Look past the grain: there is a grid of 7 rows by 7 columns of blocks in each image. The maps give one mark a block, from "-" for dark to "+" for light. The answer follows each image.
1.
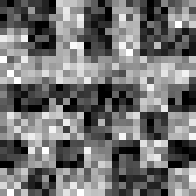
--+-+-+
+-+-+--
+++++++
-----+-
+++-+-+
-+-+-+-
+-++--+
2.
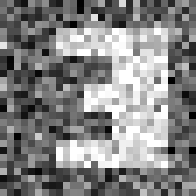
-------
--++++-
----++-
---+++-
----++-
--++++-
-------
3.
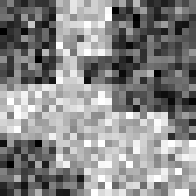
--++---
--++---
--+----
++++---
++++++-
--+++++
---++++
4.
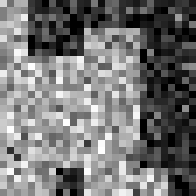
+------
+--++--
+++++--
+++++--
+++++--
+++++--
++-+++-
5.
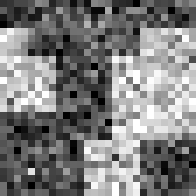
-------
+----++
++--+++
++--+++
----+++
---++--
---++--
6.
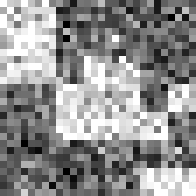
++-----
++-----
++-++--
--+++-+
--++++-
-------
-----++
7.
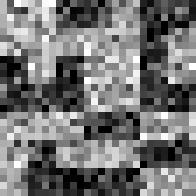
++--+--
+++++-+
-+-++-+
---++--
+++--++
+-+++--
+----++
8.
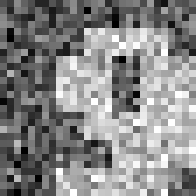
-------
---+++-
--++-++
--++-++
---++++
----+++
--++++-
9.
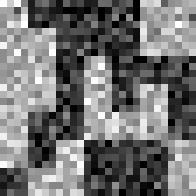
+----++
++---++
++-+---
++-+-+-
+--+++-
+-+---+
-++---+
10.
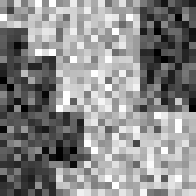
+++++--
-++++--
--+++--
--+++--
---++++
---++++
--+++++
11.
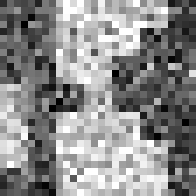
--++++-
--+++--
--++---
+--+---
+-+++--
+-++++-
--++++-
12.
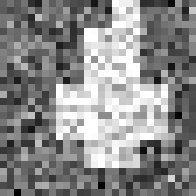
----+--
---++--
---++--
--++++-
--++++-
---++--
-------
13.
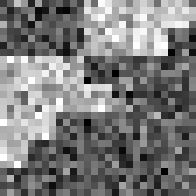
---++++
---+++-
+++----
++++---
++-----
+------
-------
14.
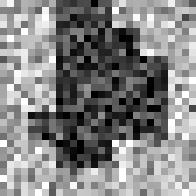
++--+++
++---++
++----+
++----+
+-----+
++--+++
+++++++
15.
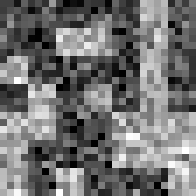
-----+-
--++-+-
+----+-
-+-+-+-
++--+++
+---+++
+-+---+
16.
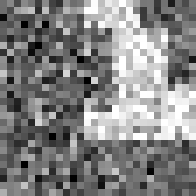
---++--
----++-
----++-
----+++
---++++
-------
-------
